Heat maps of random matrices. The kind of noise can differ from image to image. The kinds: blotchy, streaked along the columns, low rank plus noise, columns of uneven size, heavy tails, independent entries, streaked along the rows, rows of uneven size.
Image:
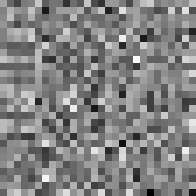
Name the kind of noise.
low rank plus noise
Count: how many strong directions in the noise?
three or four
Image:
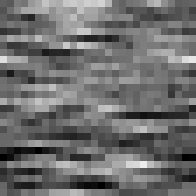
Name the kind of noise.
streaked along the rows
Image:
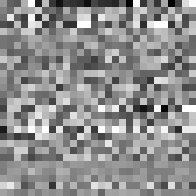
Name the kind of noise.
rows of uneven size
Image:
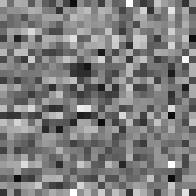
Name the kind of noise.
low rank plus noise
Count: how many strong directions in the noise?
two
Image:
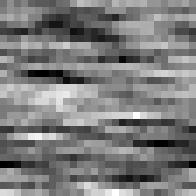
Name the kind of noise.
streaked along the rows
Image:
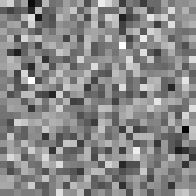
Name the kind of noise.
independent entries
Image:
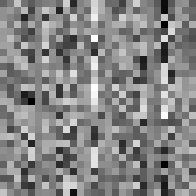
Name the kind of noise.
columns of uneven size
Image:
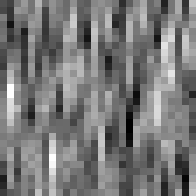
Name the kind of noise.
streaked along the columns
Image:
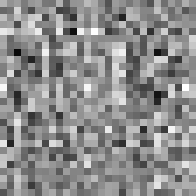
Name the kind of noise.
low rank plus noise
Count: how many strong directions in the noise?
three or four
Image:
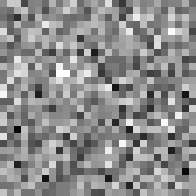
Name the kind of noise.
independent entries
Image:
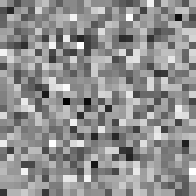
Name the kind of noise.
independent entries
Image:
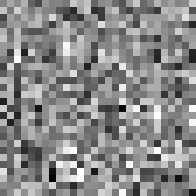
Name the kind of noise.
low rank plus noise
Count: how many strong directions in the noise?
three or four
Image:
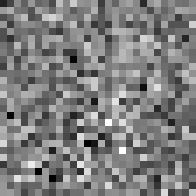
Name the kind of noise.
independent entries
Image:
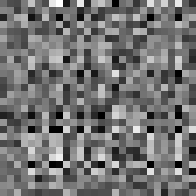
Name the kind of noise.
low rank plus noise
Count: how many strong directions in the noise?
one
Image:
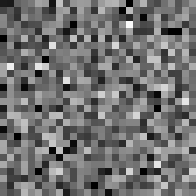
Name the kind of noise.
independent entries
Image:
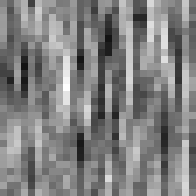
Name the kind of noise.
streaked along the columns
